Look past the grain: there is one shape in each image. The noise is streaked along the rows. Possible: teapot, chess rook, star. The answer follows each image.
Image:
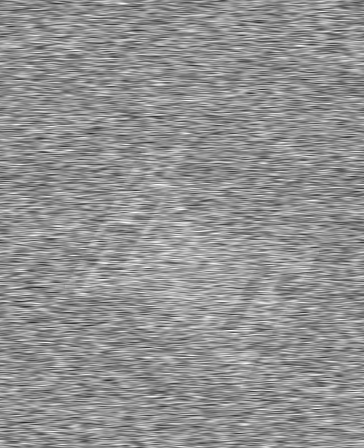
light chess rook
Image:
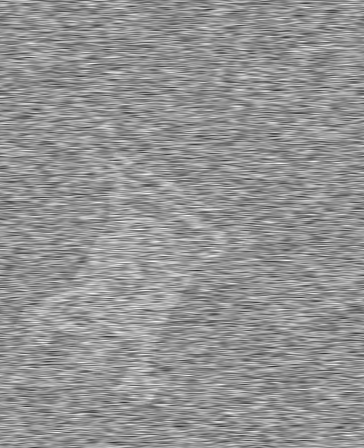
light chess rook
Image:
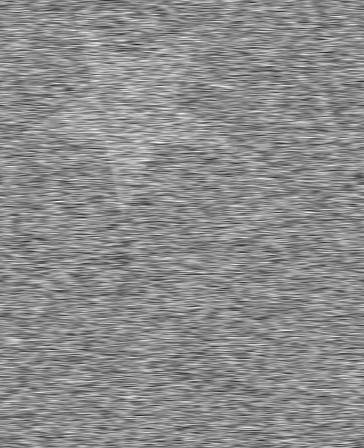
light star
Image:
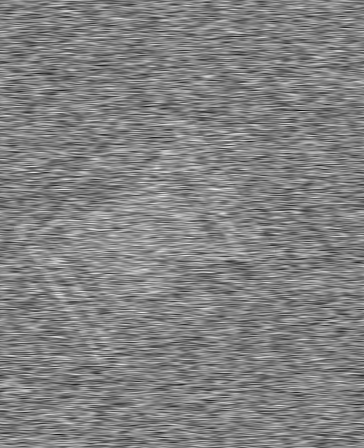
light chess rook
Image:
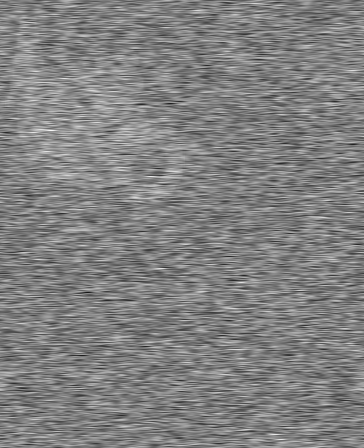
light teapot
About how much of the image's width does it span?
half
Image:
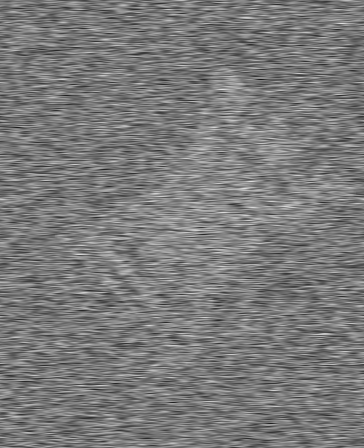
light chess rook
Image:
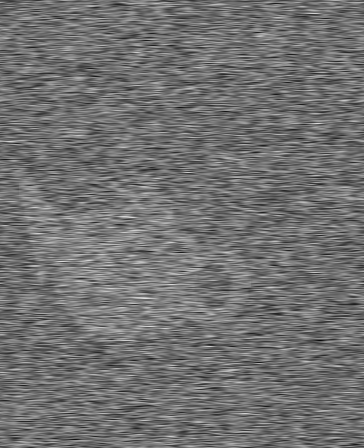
light teapot
